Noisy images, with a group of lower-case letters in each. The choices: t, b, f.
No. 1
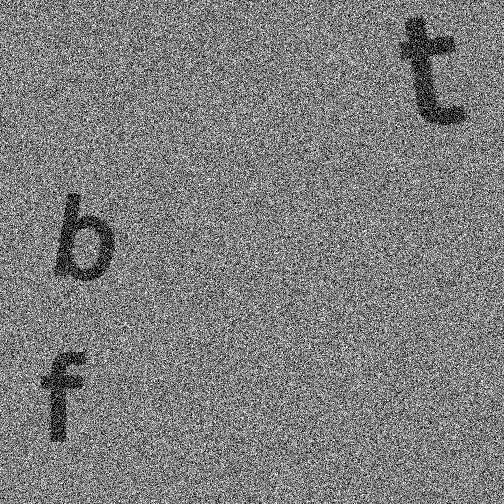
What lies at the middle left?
b
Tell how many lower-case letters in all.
3
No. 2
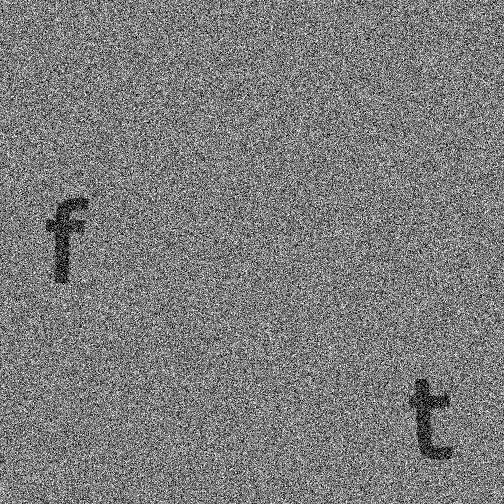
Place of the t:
bottom right
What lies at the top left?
nothing
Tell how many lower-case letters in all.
2
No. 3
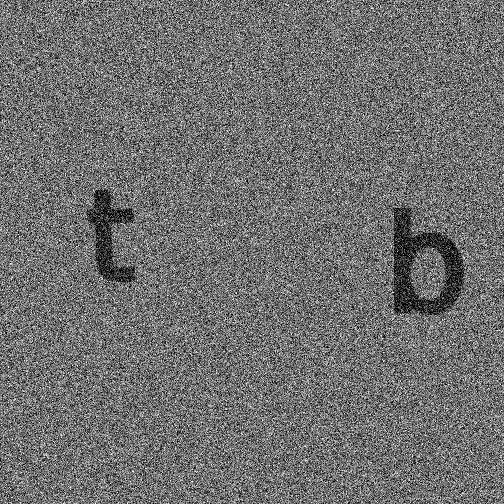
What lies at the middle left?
t
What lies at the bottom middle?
nothing
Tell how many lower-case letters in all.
2
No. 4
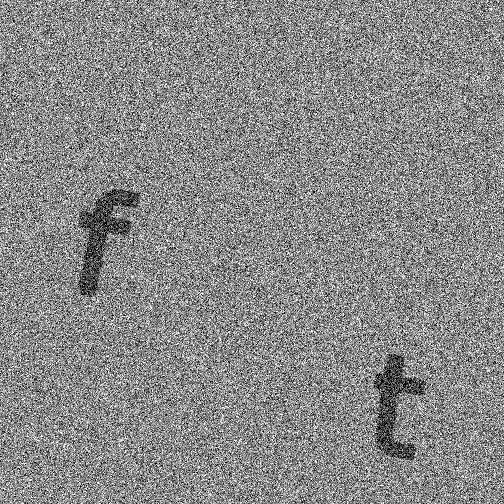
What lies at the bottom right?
t
